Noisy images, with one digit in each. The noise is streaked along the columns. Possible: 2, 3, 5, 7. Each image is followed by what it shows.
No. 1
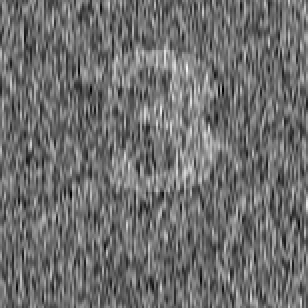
3
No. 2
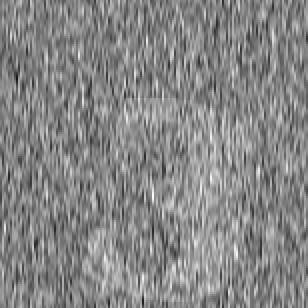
3
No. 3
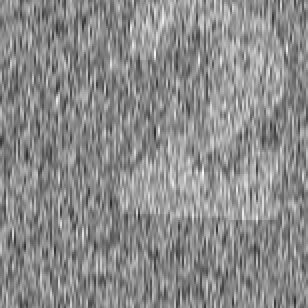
2
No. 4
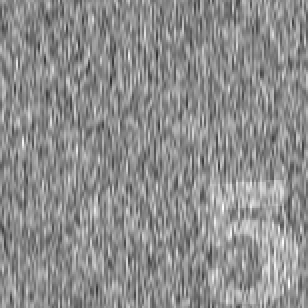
5
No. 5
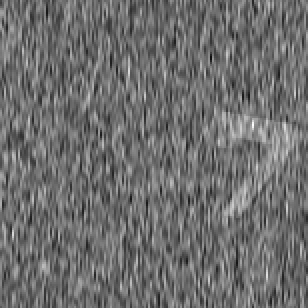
7
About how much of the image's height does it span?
a third
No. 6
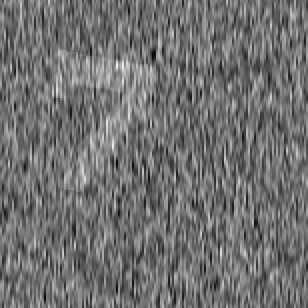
7
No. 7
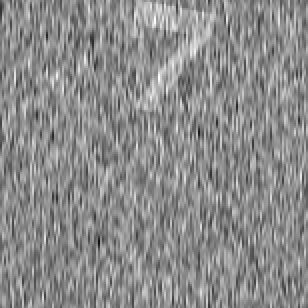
7
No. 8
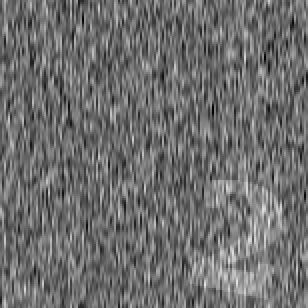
2
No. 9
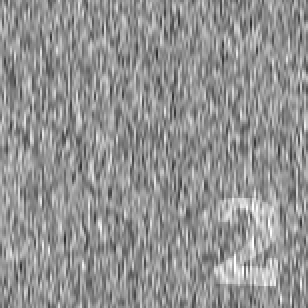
2
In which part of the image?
bottom right
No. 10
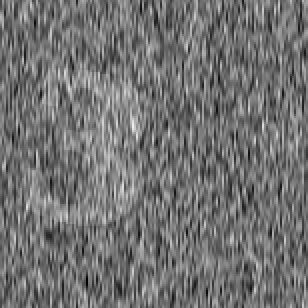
3
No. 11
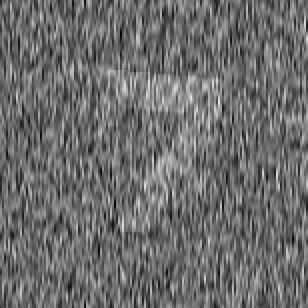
7
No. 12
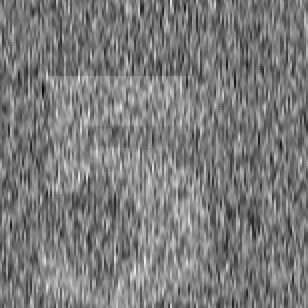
5
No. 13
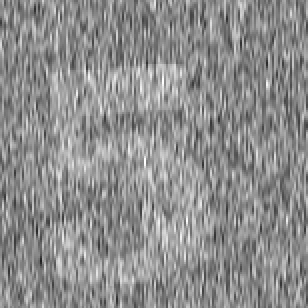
5
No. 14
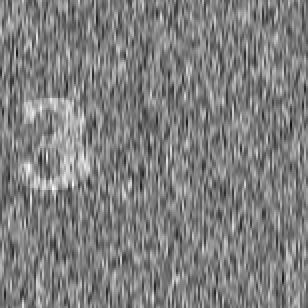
3
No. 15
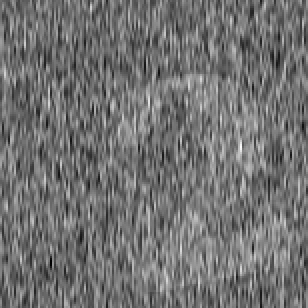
2
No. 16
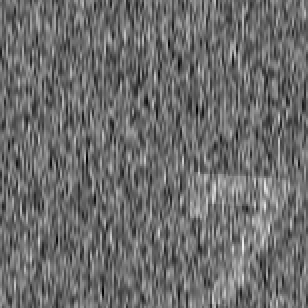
7
